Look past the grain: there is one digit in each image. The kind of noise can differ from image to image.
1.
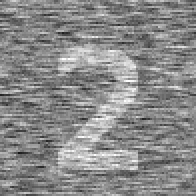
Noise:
streaked along the rows
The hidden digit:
2
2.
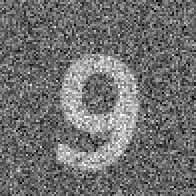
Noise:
independent entries
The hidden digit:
9
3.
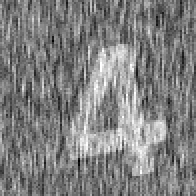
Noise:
streaked along the columns
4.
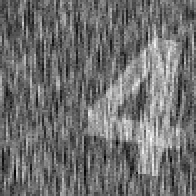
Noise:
streaked along the columns
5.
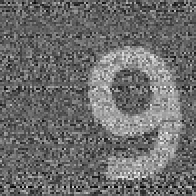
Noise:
rows of uneven size
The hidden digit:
9
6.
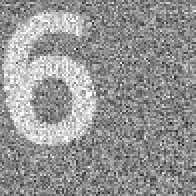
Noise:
low rank plus noise
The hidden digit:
6
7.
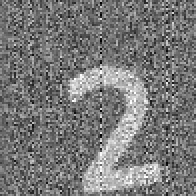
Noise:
columns of uneven size
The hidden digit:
2
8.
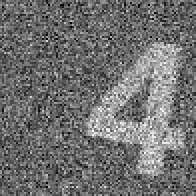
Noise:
low rank plus noise
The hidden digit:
4
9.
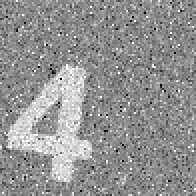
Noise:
heavy tails
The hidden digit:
4
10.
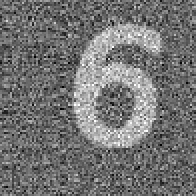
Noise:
low rank plus noise
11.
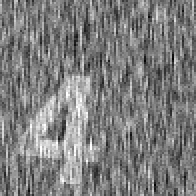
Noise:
streaked along the columns
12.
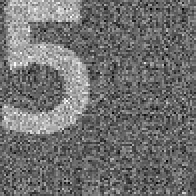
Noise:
low rank plus noise
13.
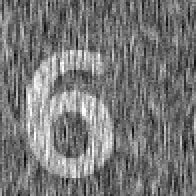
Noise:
streaked along the columns
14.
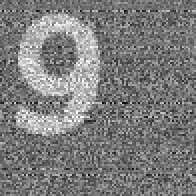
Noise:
rows of uneven size
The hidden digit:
9
